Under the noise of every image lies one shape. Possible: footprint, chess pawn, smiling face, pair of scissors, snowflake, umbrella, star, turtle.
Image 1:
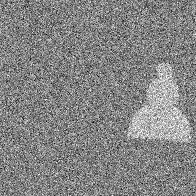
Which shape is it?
chess pawn
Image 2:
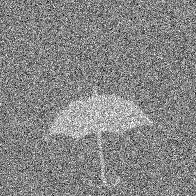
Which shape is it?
umbrella
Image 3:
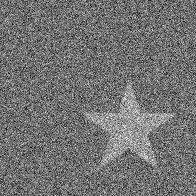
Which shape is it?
star
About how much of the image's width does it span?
half
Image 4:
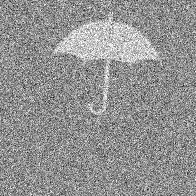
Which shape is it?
umbrella
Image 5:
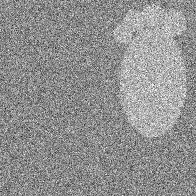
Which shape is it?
footprint
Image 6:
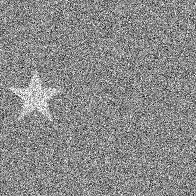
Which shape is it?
star
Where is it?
middle left
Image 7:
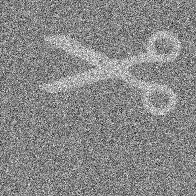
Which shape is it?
pair of scissors
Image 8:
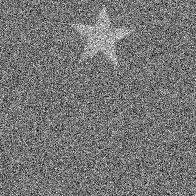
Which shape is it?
star
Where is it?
top middle
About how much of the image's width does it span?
a third
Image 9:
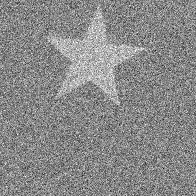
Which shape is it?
star
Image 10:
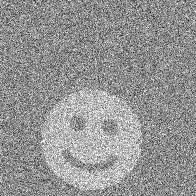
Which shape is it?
smiling face
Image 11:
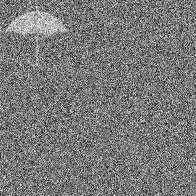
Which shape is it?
umbrella
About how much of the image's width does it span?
a third
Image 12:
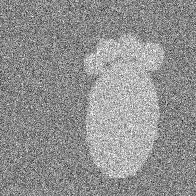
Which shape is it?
footprint
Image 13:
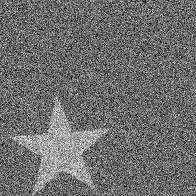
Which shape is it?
star
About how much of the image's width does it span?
half
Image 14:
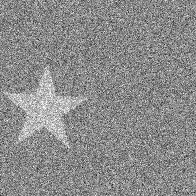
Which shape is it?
star
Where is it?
middle left
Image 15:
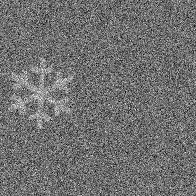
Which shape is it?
snowflake
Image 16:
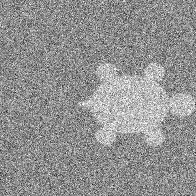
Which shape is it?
turtle
